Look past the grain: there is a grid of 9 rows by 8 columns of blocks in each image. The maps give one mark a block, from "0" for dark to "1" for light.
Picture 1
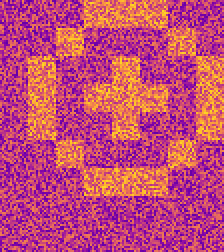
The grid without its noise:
0 0 0 1 1 1 0 0
0 0 1 0 0 0 1 0
0 1 0 0 1 0 0 1
0 1 0 1 1 1 0 1
0 1 0 0 1 0 0 1
0 0 1 0 0 0 1 0
0 0 0 1 1 1 0 0
0 0 0 0 0 0 0 0
0 0 0 0 0 0 0 0
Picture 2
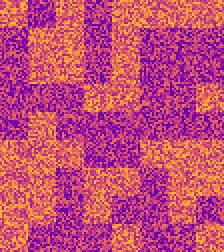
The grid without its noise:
1 0 1 0 1 1 1 1
0 1 1 0 1 0 0 0
0 1 1 0 1 0 0 0
0 0 0 1 1 0 0 1
0 1 0 0 0 0 0 0
1 1 1 0 0 1 1 1
1 1 0 1 1 0 1 1
1 1 0 1 0 0 1 0
1 0 0 0 1 0 0 1
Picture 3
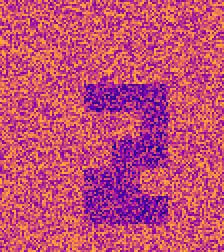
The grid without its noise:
1 1 1 1 1 1 1 1
1 1 1 1 1 1 1 1
1 1 1 1 1 1 1 1
1 1 1 0 0 0 1 1
1 1 1 1 1 0 1 1
1 1 1 1 0 0 1 1
1 1 1 0 0 1 1 1
1 1 1 0 0 0 1 1
1 1 1 1 1 1 1 1
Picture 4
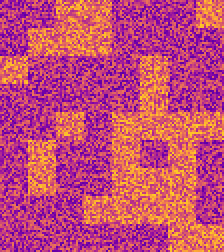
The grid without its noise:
0 0 1 1 0 0 0 1
0 1 1 1 0 0 0 0
1 0 0 0 0 1 0 0
0 0 0 0 0 1 0 0
0 0 1 0 1 1 1 1
0 1 0 0 1 0 1 0
0 1 0 0 1 1 1 0
0 0 0 1 1 1 1 0
0 0 0 0 0 0 1 1
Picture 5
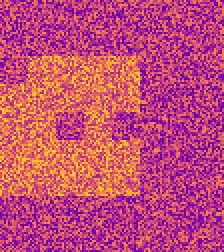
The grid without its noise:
0 0 0 0 0 0 0 0
0 0 0 0 0 0 0 0
0 1 1 1 1 0 0 0
1 1 1 1 1 0 0 0
1 1 0 1 0 0 0 0
1 1 1 1 1 0 0 0
1 1 1 1 1 0 0 0
0 0 0 0 0 0 0 0
0 0 0 0 0 0 0 0
